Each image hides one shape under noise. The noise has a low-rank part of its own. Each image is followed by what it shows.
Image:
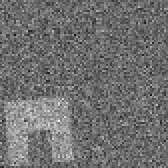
square with a notch
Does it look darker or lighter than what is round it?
lighter
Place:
bottom left
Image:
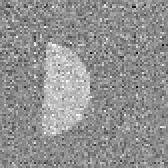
half disc
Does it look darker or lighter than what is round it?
lighter
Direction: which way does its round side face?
right
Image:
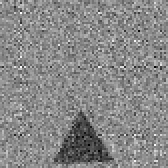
triangle
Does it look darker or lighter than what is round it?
darker
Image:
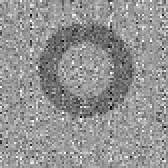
ring
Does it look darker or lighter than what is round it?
darker
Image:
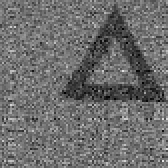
triangle frame
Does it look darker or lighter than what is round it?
darker
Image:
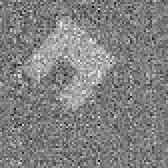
square with a notch
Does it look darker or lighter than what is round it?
lighter
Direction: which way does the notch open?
down and left
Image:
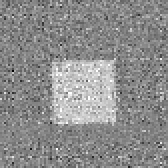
square
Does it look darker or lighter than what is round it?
lighter
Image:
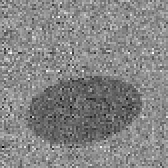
ellipse
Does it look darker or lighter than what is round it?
darker
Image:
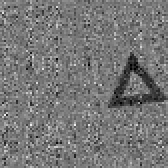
triangle frame
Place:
middle right
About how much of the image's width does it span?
a third
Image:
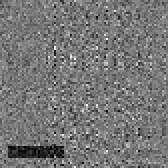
bar
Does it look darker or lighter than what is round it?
darker
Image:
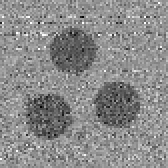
three dots
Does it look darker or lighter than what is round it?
darker
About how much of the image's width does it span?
two thirds
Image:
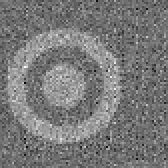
bullseye
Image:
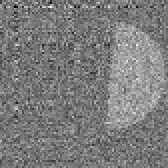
half disc
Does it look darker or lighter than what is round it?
lighter
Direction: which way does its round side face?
right
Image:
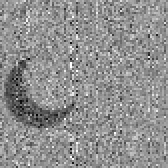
crescent
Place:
middle left
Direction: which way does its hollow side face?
up and right
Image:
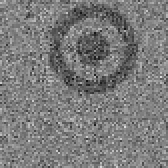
bullseye
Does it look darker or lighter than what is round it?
darker
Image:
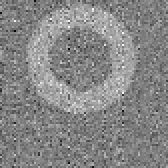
ring
